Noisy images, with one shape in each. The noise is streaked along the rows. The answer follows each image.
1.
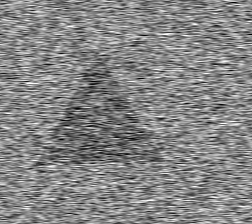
triangle
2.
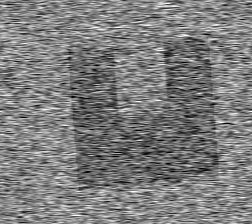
square with a notch
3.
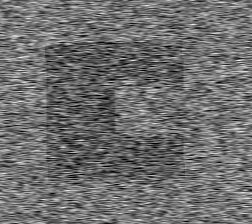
square with a notch
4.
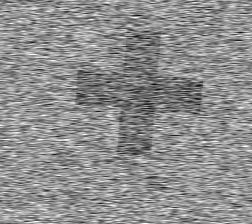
cross
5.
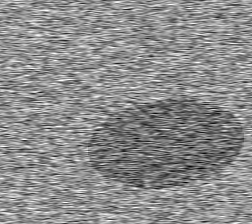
ellipse
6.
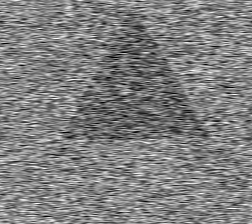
triangle
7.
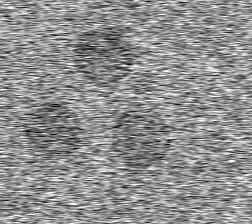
three dots
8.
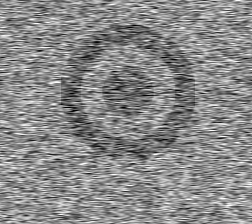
bullseye
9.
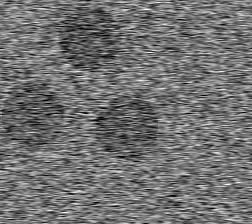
three dots
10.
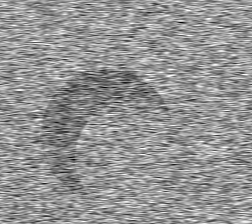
crescent
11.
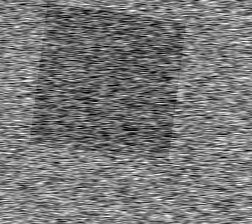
square
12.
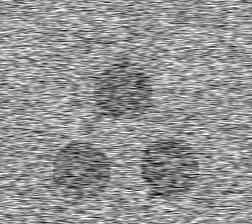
three dots
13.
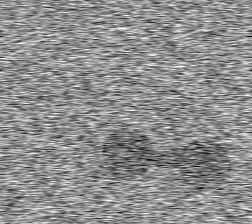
dumbbell
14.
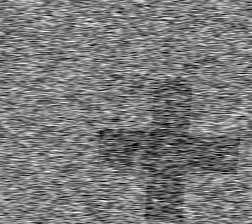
cross
